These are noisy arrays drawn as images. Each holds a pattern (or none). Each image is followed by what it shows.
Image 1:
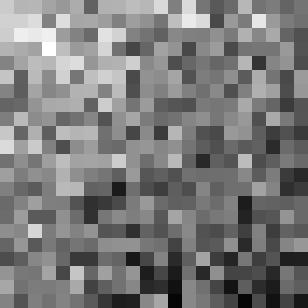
a smooth slope
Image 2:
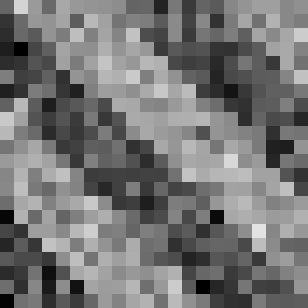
diagonal stripes
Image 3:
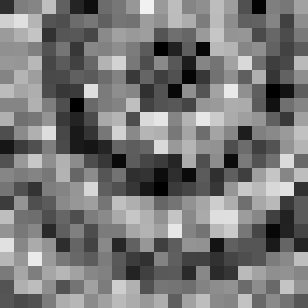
rings round one point
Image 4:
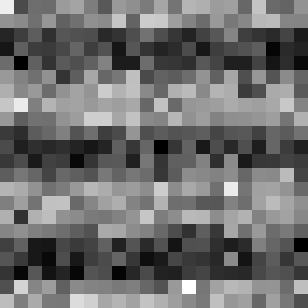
horizontal stripes
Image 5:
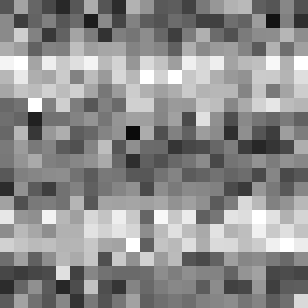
horizontal stripes
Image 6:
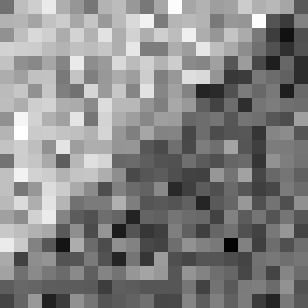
a sharp edge
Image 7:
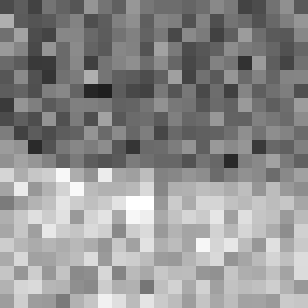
a sharp edge
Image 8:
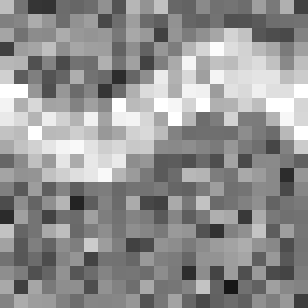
a wavy band
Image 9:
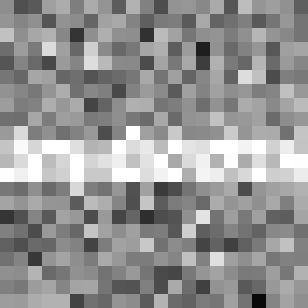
one horizontal stripe
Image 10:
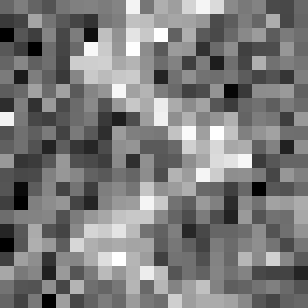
a wavy band
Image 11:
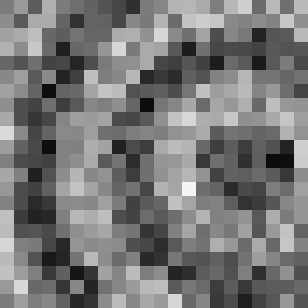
rings round one point
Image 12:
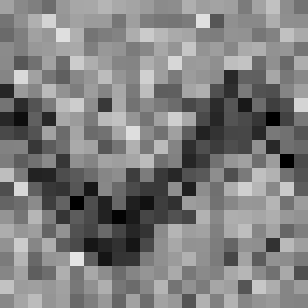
a wavy band
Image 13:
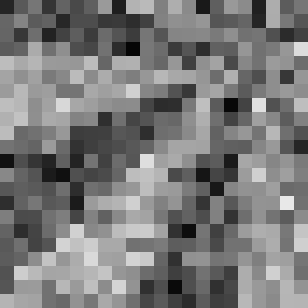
spokes from one point
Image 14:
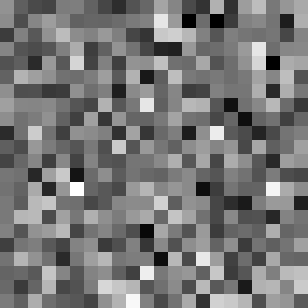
only noise
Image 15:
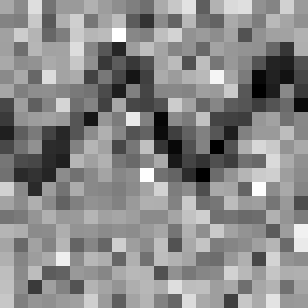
a wavy band
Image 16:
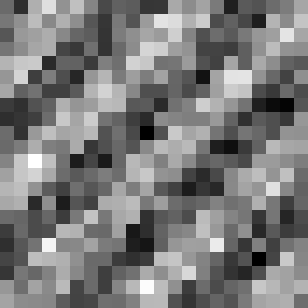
diagonal stripes
